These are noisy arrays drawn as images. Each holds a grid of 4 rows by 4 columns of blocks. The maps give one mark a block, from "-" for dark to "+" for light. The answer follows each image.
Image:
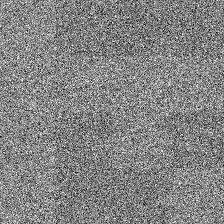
+---
++++
+-+-
+--+
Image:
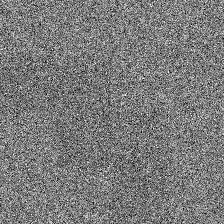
++++
--++
+--+
++-+
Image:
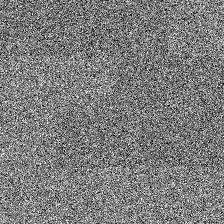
---+
++--
+---
++++
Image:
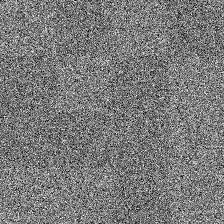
+-+-
-+-+
---+
++-+
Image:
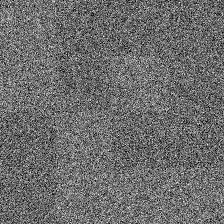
+---
+-+-
-+--
-+++
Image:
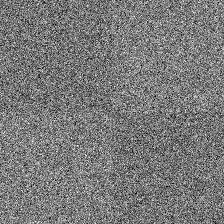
--++
--++
++--
++--
